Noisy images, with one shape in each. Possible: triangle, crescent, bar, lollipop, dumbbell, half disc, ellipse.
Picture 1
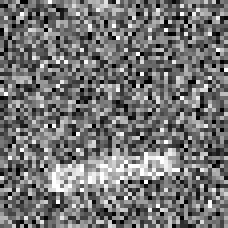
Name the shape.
bar
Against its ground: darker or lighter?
lighter
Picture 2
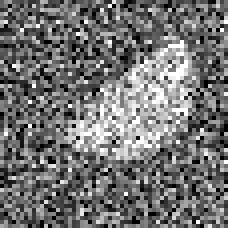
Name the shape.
half disc
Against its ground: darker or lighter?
lighter
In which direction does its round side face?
down and right
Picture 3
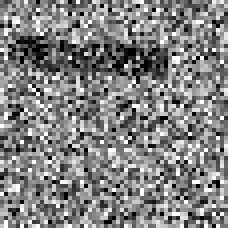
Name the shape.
bar
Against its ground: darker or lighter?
darker
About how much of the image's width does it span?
two thirds
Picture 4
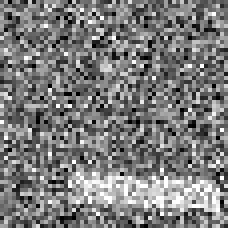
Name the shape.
bar
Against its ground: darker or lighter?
lighter
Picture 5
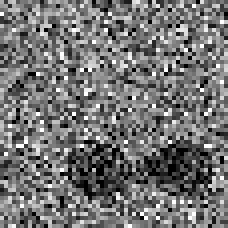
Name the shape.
dumbbell
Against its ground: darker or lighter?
darker
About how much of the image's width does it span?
two thirds
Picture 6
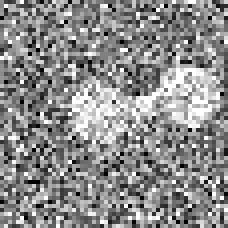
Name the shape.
dumbbell
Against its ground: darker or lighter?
lighter
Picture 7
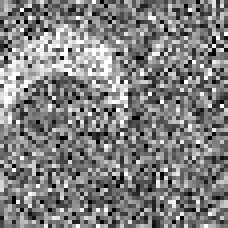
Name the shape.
crescent
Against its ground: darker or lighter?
lighter
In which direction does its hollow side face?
down
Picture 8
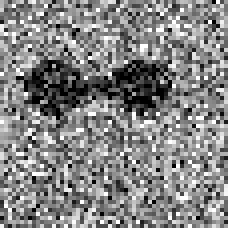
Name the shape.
dumbbell
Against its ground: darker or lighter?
darker
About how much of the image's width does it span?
two thirds
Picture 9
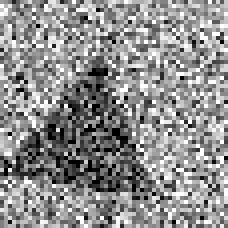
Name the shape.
triangle
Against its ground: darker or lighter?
darker
